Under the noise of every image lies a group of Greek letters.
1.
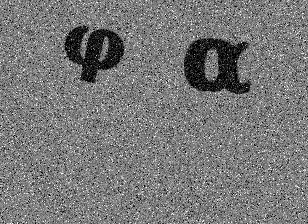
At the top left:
phi
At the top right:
alpha
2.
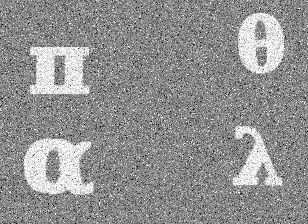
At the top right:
theta
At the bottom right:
lambda
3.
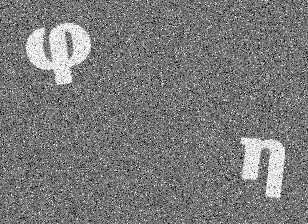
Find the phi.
top left
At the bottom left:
nothing
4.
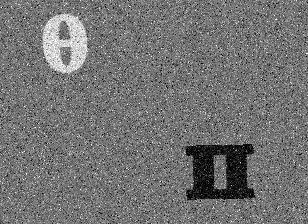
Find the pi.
bottom right
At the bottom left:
nothing
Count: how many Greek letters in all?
2
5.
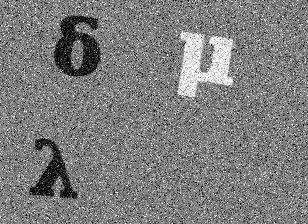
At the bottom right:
nothing
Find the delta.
top left
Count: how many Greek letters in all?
3
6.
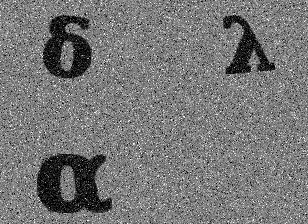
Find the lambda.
top right
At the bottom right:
nothing
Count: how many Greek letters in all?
3
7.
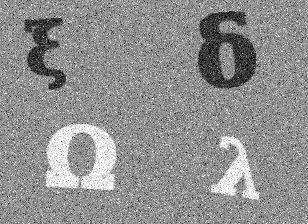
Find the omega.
bottom left
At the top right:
delta
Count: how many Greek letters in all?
4
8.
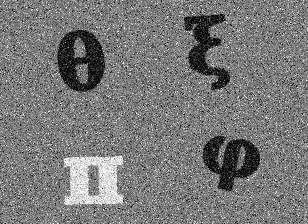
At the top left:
theta
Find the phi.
bottom right
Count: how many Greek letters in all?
4
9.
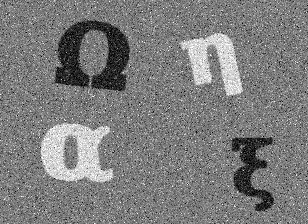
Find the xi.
bottom right
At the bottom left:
alpha
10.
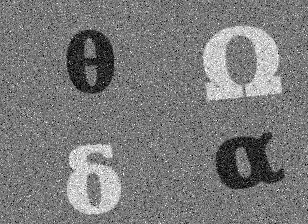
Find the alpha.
bottom right
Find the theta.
top left
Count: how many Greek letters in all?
4
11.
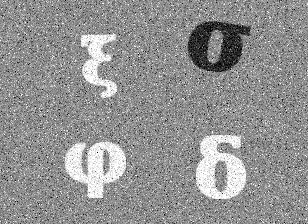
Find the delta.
bottom right
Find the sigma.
top right
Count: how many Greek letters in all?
4
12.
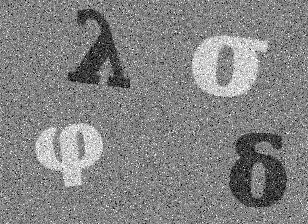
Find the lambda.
top left
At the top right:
sigma
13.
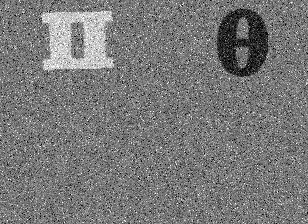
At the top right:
theta
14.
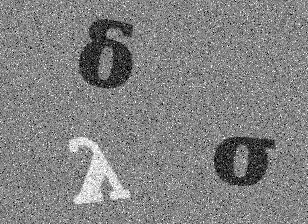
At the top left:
delta
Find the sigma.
bottom right
